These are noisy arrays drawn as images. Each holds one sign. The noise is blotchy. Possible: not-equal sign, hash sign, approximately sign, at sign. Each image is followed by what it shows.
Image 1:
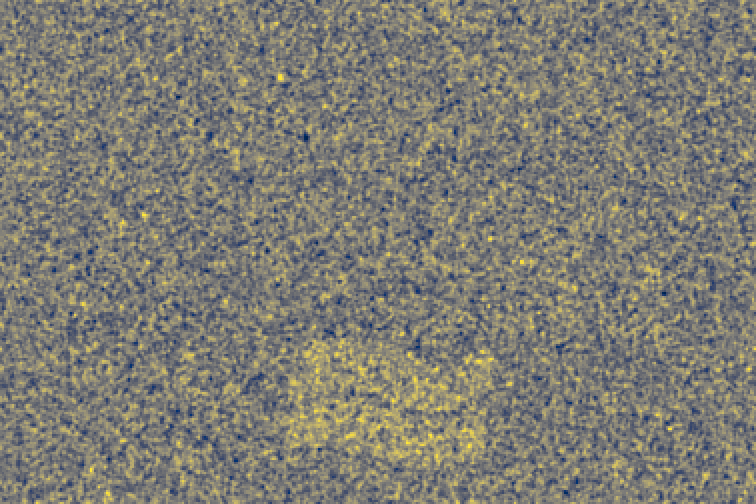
approximately sign
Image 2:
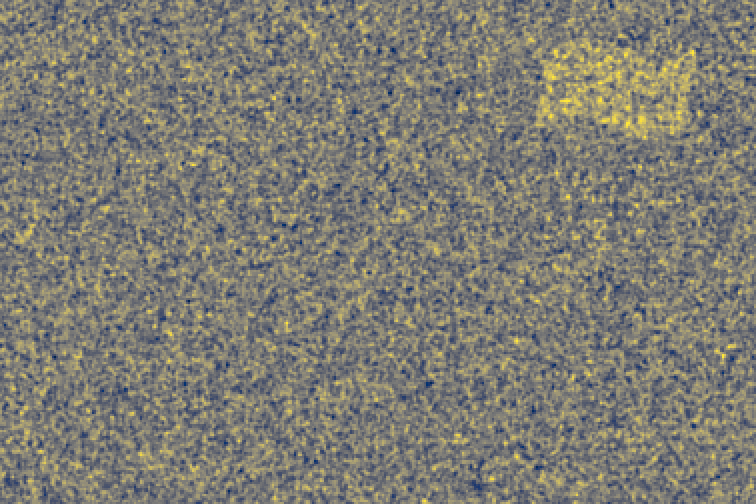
approximately sign
